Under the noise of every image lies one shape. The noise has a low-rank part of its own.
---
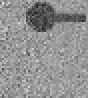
lollipop
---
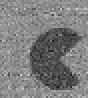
disc with a wedge cut out
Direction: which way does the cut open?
right
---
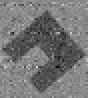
square with a notch
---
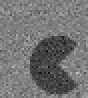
disc with a wedge cut out
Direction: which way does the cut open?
right
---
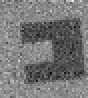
square with a notch
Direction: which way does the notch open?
left
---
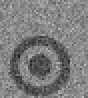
bullseye
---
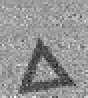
triangle frame
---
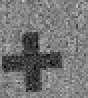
cross
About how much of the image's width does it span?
two thirds
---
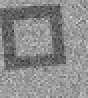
square frame
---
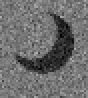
crescent
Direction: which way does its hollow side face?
up and left
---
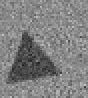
triangle
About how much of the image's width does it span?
two thirds
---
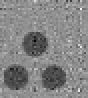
three dots
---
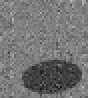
ellipse
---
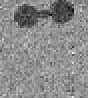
dumbbell
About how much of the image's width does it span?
two thirds
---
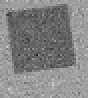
square
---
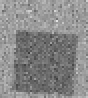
square
